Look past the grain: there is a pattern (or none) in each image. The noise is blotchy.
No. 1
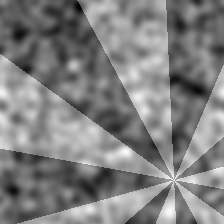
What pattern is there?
spokes from one point
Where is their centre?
bottom right
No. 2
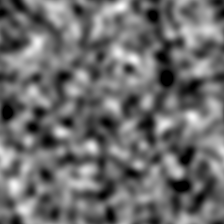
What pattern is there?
only noise
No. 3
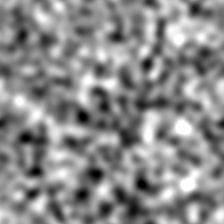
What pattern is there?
only noise
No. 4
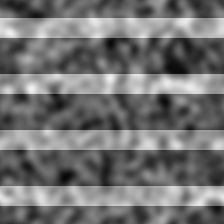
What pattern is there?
horizontal stripes
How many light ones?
4
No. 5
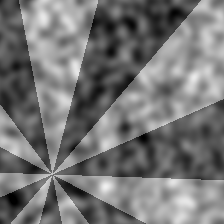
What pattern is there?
spokes from one point
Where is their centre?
bottom left
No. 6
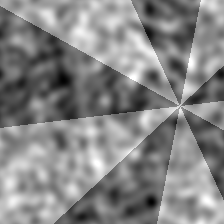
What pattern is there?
spokes from one point
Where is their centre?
middle right
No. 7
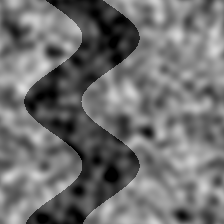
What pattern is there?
a wavy band
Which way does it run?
top to bottom
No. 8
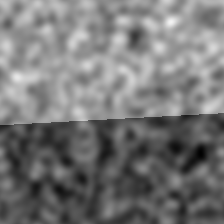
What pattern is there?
a sharp edge
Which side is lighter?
top
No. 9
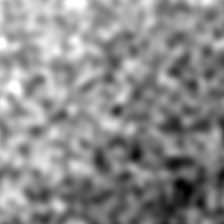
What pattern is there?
a smooth slope
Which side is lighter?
top left
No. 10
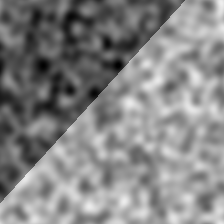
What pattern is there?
a sharp edge
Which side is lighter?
bottom right
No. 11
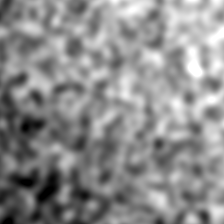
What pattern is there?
a smooth slope
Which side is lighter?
top right
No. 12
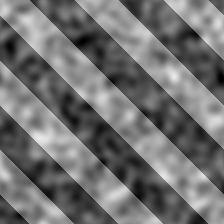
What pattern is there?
diagonal stripes
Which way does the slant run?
top left to bottom right
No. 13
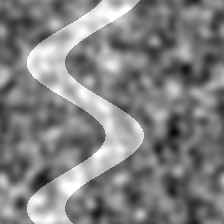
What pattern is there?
a wavy band
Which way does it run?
top to bottom
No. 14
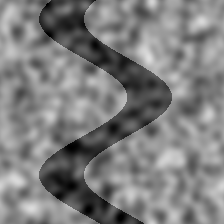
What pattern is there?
a wavy band
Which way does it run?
top to bottom
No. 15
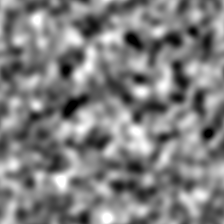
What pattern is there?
only noise
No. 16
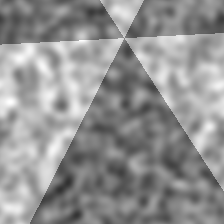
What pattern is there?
spokes from one point
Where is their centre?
top middle
